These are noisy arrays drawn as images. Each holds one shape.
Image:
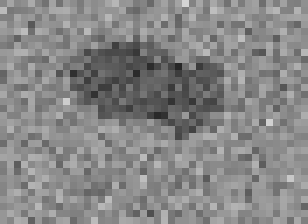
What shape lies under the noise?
footprint
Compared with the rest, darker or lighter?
darker
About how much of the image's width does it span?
half
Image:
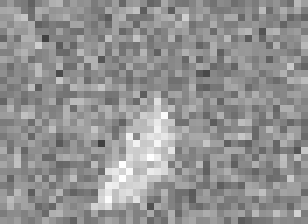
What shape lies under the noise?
umbrella
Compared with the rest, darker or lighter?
lighter
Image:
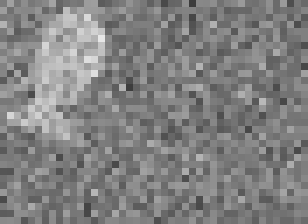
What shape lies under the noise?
fish
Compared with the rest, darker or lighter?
lighter
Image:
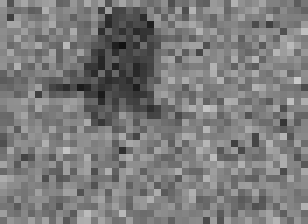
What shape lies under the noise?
bell
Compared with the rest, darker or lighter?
darker
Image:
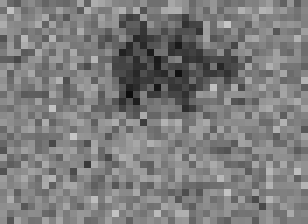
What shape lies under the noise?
turtle
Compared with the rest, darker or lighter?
darker
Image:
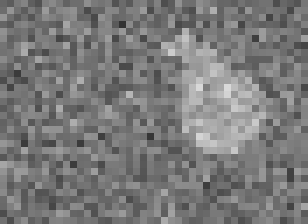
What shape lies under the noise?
pear
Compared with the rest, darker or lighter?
lighter
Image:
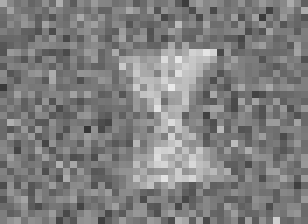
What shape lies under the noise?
bow tie
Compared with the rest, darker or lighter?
lighter
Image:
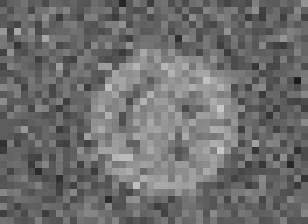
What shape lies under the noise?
smiling face
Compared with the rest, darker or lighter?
lighter
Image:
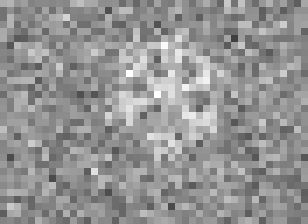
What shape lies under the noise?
snowflake
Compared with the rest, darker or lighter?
lighter
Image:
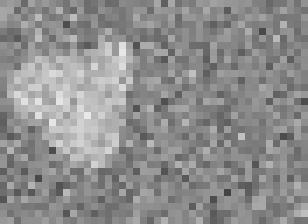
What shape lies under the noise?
heart
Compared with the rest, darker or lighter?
lighter
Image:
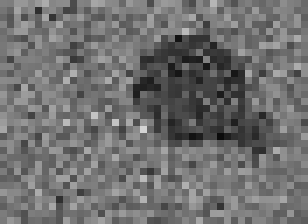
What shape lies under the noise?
light bulb
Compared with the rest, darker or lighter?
darker
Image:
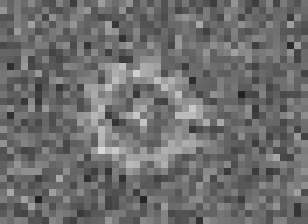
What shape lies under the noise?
gear
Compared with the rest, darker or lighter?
lighter
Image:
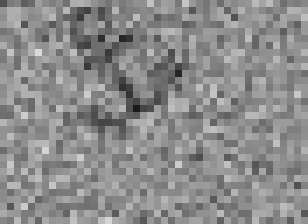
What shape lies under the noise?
anchor
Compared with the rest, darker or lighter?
darker
